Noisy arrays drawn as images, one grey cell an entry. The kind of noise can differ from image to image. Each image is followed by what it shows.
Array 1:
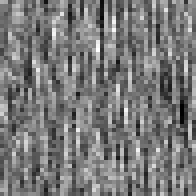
streaked along the columns
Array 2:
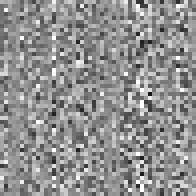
columns of uneven size
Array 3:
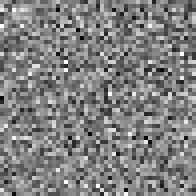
low rank plus noise
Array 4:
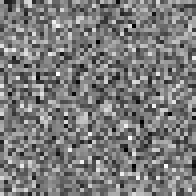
independent entries
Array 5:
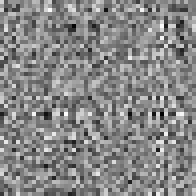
low rank plus noise
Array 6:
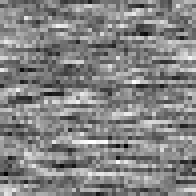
streaked along the rows
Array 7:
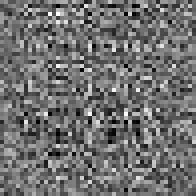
low rank plus noise
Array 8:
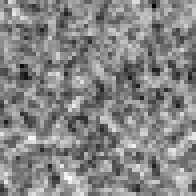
blotchy
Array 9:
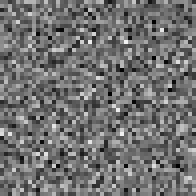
independent entries
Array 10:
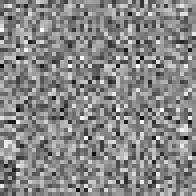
low rank plus noise
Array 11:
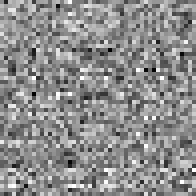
low rank plus noise
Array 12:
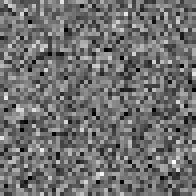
independent entries
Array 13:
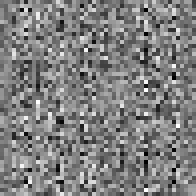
columns of uneven size
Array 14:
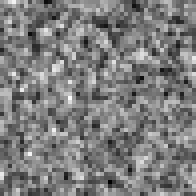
blotchy
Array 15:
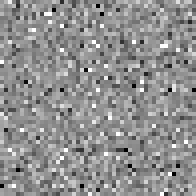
heavy tails
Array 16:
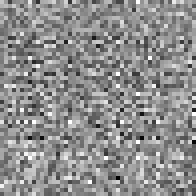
low rank plus noise
